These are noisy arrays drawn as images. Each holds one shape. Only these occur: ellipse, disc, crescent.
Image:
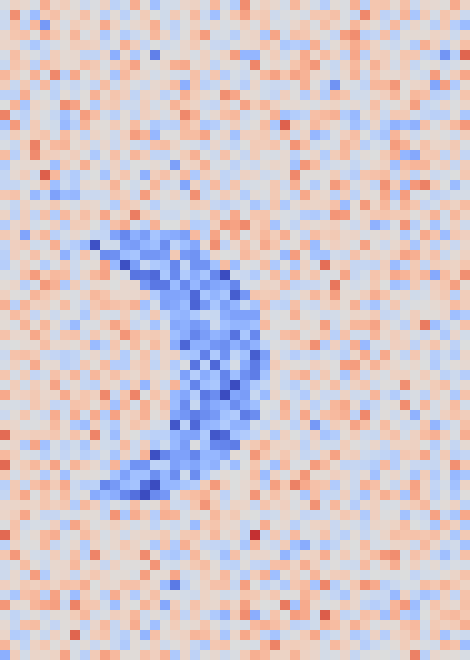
crescent
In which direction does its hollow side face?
left
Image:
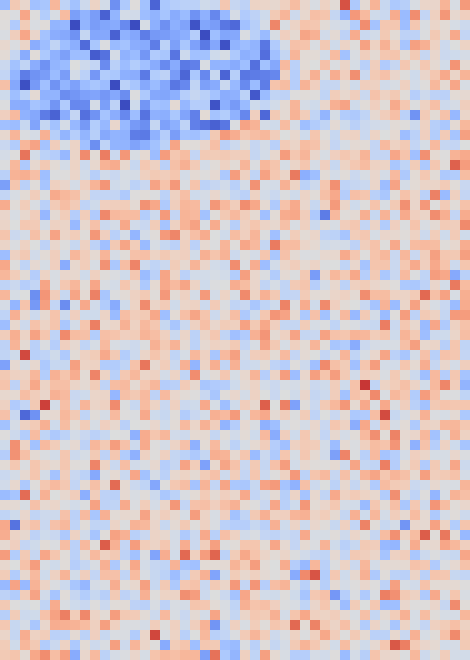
ellipse
